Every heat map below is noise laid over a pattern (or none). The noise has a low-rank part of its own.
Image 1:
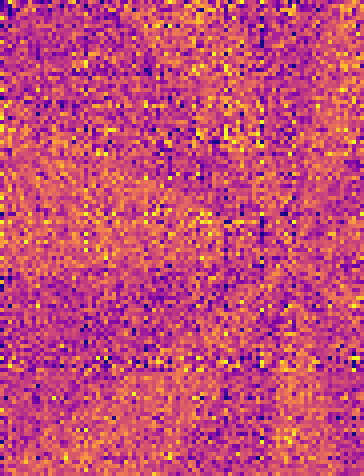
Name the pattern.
spokes from one point
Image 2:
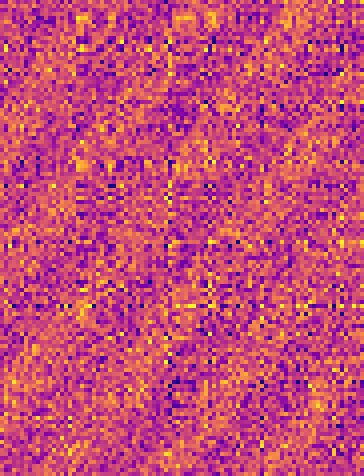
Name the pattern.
diagonal stripes
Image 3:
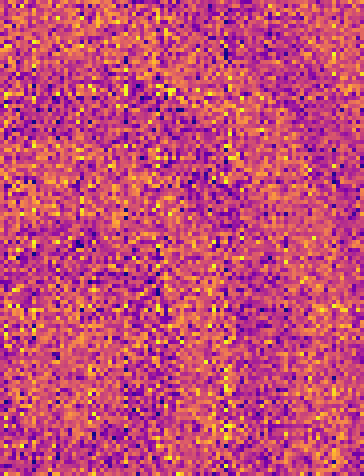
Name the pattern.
rings round one point
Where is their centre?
bottom left
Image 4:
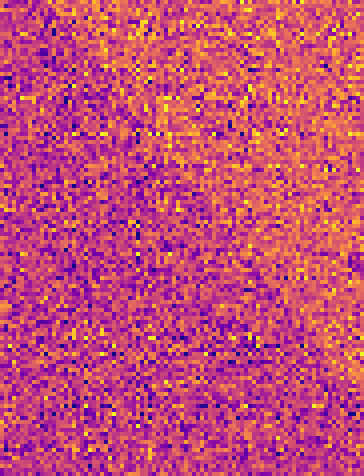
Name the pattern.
a sharp edge
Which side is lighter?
top right
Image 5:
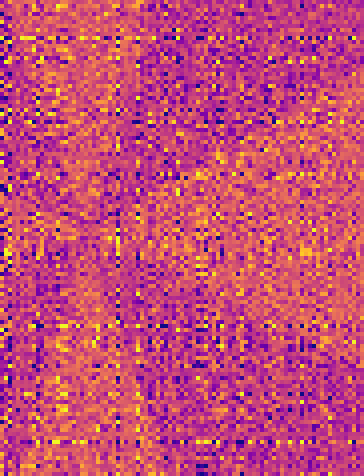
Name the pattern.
spokes from one point
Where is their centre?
middle left
